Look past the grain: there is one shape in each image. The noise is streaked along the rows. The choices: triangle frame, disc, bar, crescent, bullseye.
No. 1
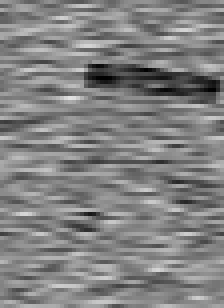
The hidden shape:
bar
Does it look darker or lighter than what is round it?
darker
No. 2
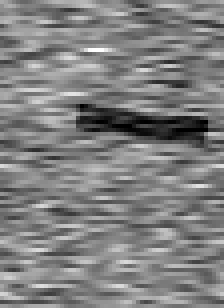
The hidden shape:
bar
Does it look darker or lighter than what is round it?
darker
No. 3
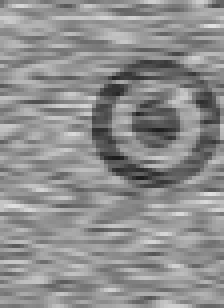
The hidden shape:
bullseye
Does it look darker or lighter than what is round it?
darker
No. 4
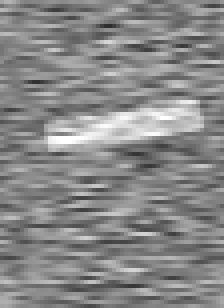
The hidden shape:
bar
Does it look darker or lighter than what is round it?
lighter
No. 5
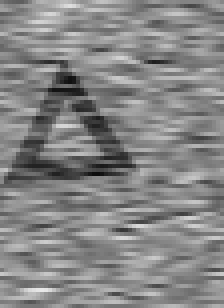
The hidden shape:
triangle frame
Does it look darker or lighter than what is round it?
darker
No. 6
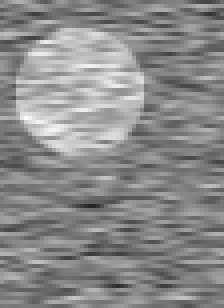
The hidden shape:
disc
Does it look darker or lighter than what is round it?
lighter
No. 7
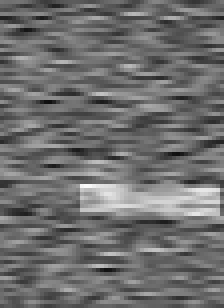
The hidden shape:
bar
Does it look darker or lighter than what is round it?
lighter
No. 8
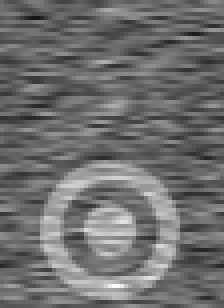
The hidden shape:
bullseye
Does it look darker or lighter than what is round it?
lighter
